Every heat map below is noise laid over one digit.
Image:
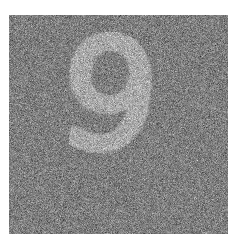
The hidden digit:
9
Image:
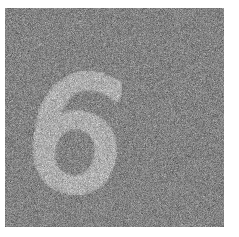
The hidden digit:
6
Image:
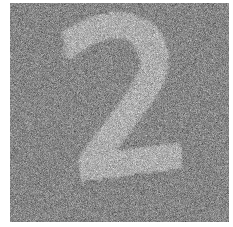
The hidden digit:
2
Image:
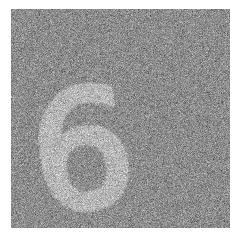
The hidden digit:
6
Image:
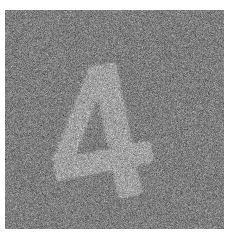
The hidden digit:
4
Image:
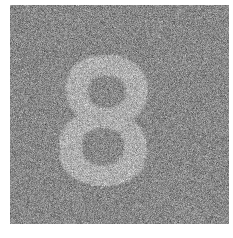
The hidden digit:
8
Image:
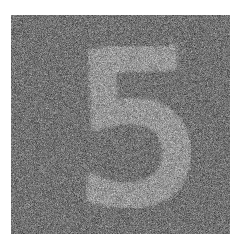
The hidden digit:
5
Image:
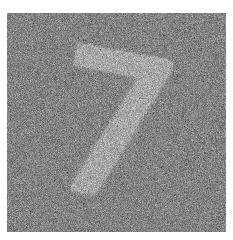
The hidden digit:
7
